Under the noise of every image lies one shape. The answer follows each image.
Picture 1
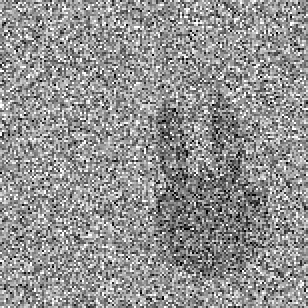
rabbit's head
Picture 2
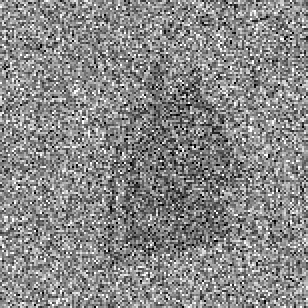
chess knight
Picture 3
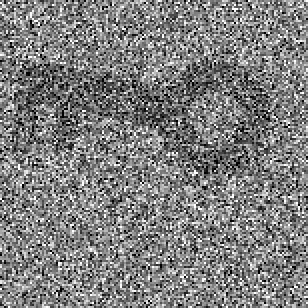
key
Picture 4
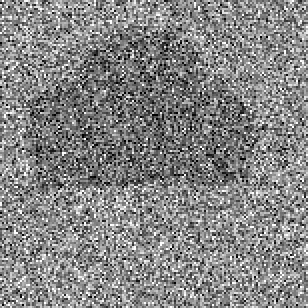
cloud
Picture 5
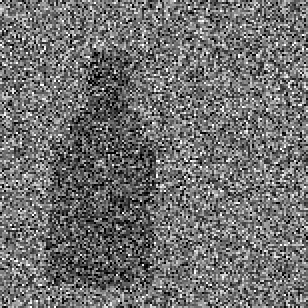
bottle
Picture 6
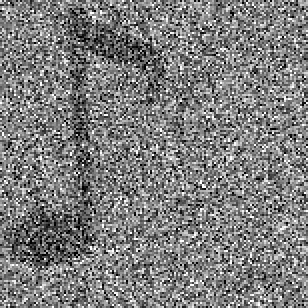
musical note
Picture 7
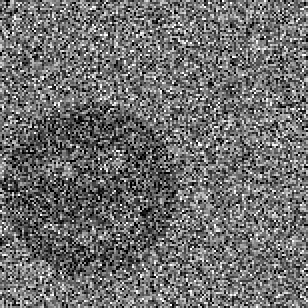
smiling face
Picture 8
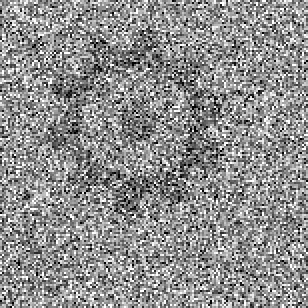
gear
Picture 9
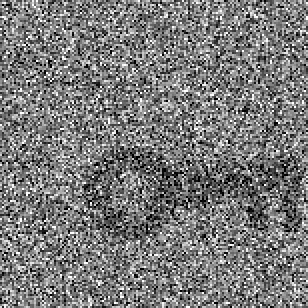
key
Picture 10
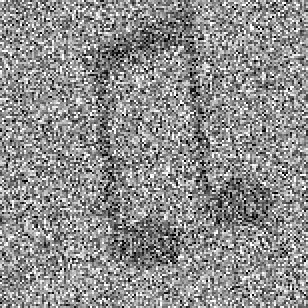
pair of musical notes
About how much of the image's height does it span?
nearly all
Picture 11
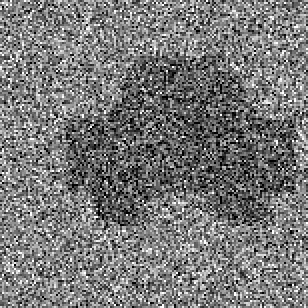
car
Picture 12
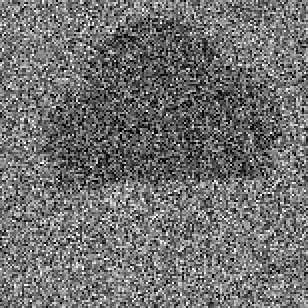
cloud
